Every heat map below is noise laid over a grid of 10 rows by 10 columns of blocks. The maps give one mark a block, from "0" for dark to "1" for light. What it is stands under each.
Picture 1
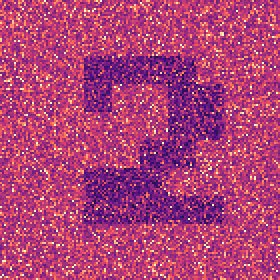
1 1 1 1 1 1 1 1 1 1
1 1 1 1 1 1 1 1 1 1
1 1 1 0 0 0 0 1 1 1
1 1 1 0 1 1 0 0 1 1
1 1 1 1 1 1 0 0 1 1
1 1 1 1 1 0 0 1 1 1
1 1 1 0 0 0 1 1 1 1
1 1 1 0 0 0 0 0 1 1
1 1 1 1 1 1 1 1 1 1
1 1 1 1 1 1 1 1 1 1
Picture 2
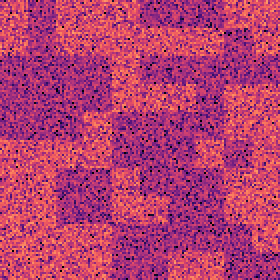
1 0 1 1 1 0 0 0 1 1
1 0 1 1 1 1 1 1 0 1
0 0 0 0 1 0 0 0 0 0
0 0 0 0 1 1 1 0 1 1
0 0 0 1 0 0 0 0 1 1
1 1 1 1 0 0 0 1 0 1
1 1 0 0 1 0 0 0 1 1
1 1 0 0 1 1 0 0 1 1
1 1 1 1 0 0 0 0 0 1
1 1 1 1 0 0 1 1 0 0
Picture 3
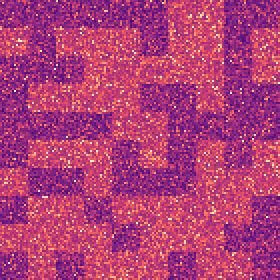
0 0 0 0 0 0 1 1 0 0
1 0 1 1 1 0 1 1 0 1
0 0 0 1 1 1 1 1 0 1
0 1 1 1 1 0 0 1 0 0
0 0 0 0 1 1 0 0 0 0
0 1 1 1 0 1 0 1 0 1
1 0 0 1 0 0 0 1 1 1
0 1 1 0 1 1 1 1 1 0
1 1 1 1 0 1 1 1 0 0
0 1 0 1 1 1 0 1 1 0
